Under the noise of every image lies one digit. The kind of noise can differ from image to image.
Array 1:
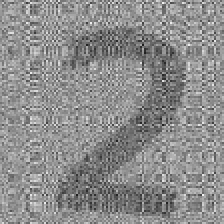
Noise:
low rank plus noise
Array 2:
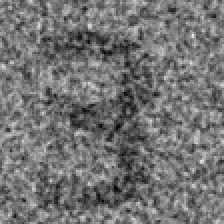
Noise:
blotchy
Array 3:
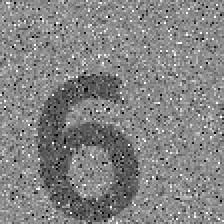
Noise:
heavy tails
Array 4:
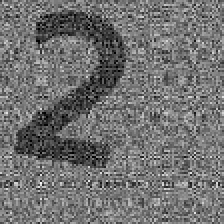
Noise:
low rank plus noise
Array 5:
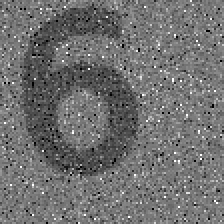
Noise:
heavy tails
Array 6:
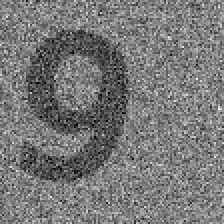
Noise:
independent entries
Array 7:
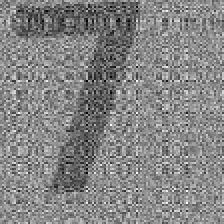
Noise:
low rank plus noise
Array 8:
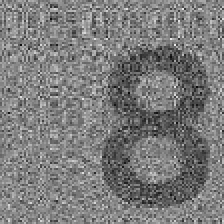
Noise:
low rank plus noise
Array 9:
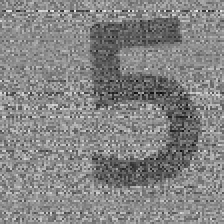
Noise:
rows of uneven size
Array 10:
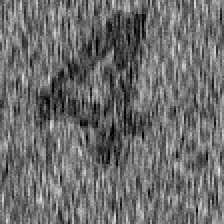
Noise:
streaked along the columns
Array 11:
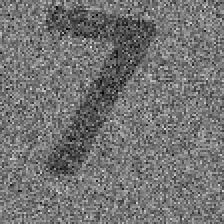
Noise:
independent entries
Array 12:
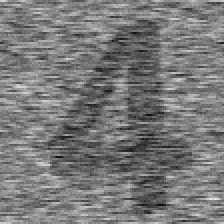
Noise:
streaked along the rows
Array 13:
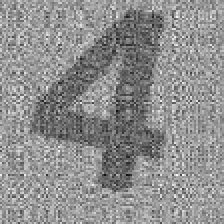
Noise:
low rank plus noise
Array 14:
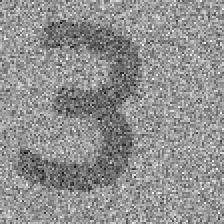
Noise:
independent entries
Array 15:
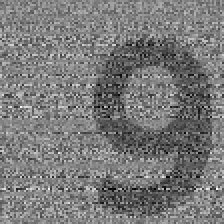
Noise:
rows of uneven size
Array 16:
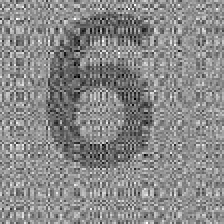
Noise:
low rank plus noise
